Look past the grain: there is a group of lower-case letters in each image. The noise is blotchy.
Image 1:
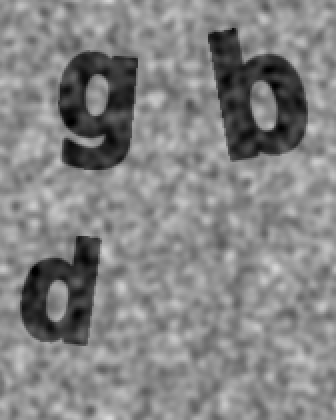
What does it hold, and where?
top left: g; top right: b; bottom left: d
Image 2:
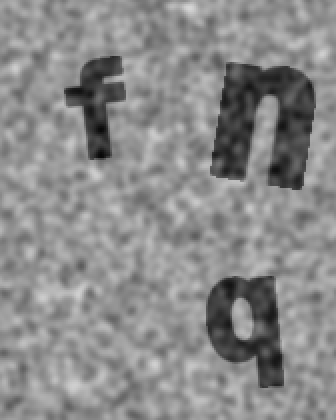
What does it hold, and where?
top left: f; top right: n; bottom right: q
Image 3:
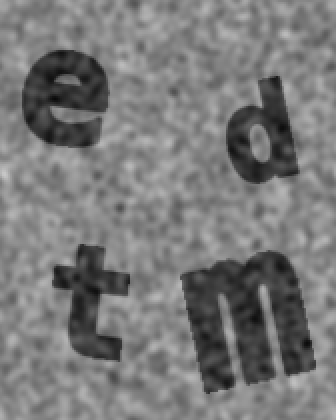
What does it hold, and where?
top left: e; top right: d; bottom left: t; bottom right: m
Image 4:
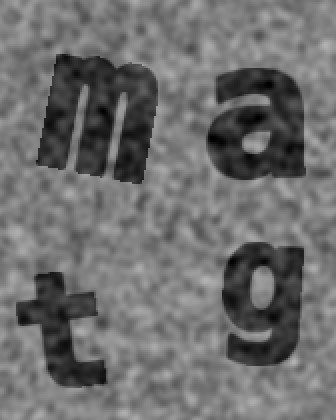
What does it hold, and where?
top left: m; top right: a; bottom left: t; bottom right: g
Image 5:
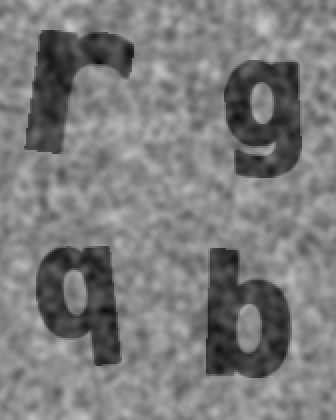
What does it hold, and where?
top left: r; top right: g; bottom left: q; bottom right: b
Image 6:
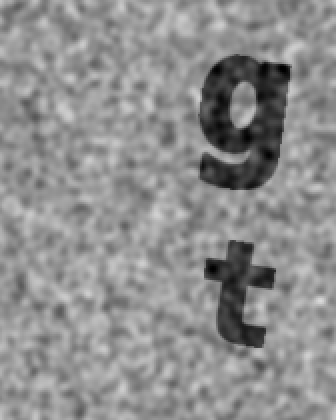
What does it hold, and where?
top right: g; bottom right: t
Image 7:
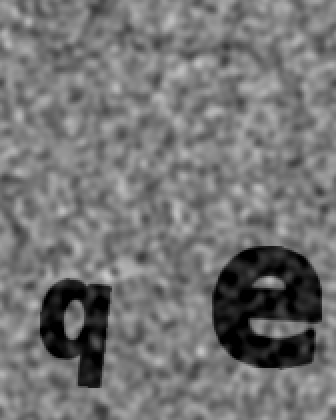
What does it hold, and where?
bottom left: q; bottom right: e
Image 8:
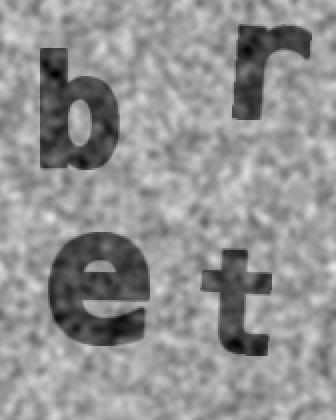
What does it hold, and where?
top left: b; top right: r; bottom left: e; bottom right: t
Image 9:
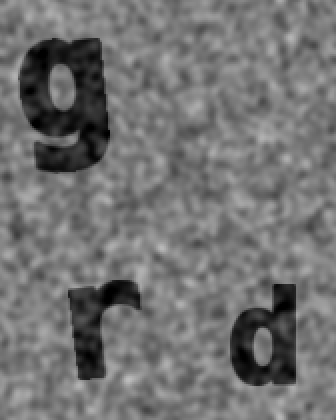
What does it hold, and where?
top left: g; bottom left: r; bottom right: d
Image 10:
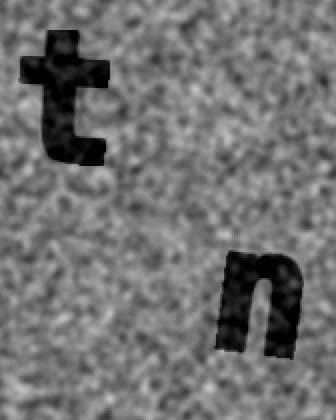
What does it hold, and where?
top left: t; bottom right: n
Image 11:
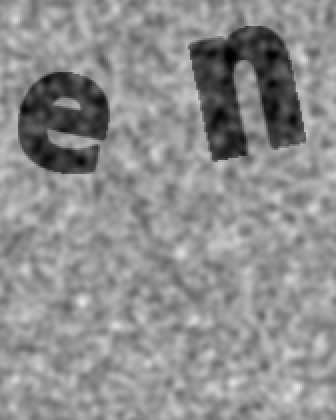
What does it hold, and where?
top left: e; top right: n
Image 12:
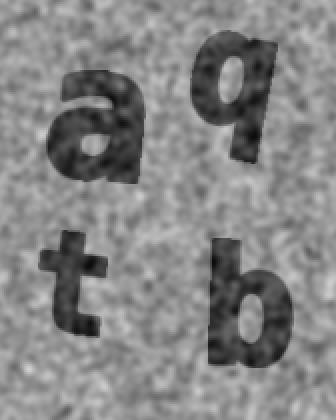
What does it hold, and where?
top left: a; top right: q; bottom left: t; bottom right: b
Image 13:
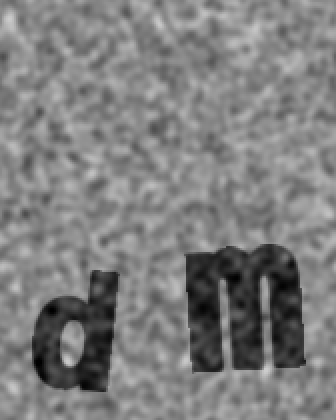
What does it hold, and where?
bottom left: d; bottom right: m
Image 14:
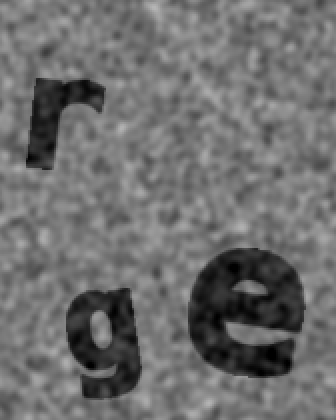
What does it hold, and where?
top left: r; bottom left: g; bottom right: e
